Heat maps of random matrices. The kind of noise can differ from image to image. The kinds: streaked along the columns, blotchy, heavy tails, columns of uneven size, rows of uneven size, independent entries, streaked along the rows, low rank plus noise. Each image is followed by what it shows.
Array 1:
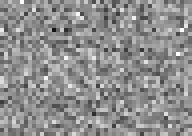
low rank plus noise
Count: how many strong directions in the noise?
five to eight
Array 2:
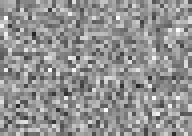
independent entries
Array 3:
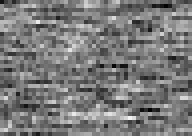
streaked along the rows
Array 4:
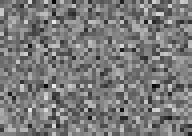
low rank plus noise
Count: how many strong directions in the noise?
one
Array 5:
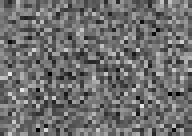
low rank plus noise
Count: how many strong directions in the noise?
five to eight
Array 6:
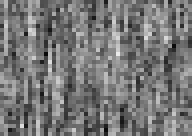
streaked along the columns
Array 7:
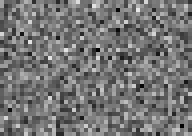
independent entries
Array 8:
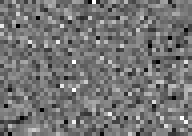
heavy tails
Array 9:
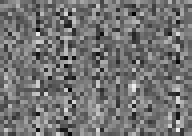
columns of uneven size
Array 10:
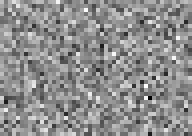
independent entries
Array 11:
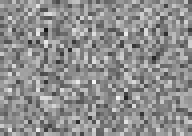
low rank plus noise
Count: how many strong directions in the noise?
two
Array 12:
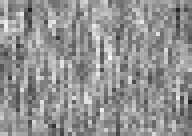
streaked along the columns
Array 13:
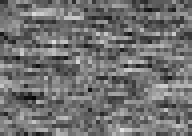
streaked along the rows
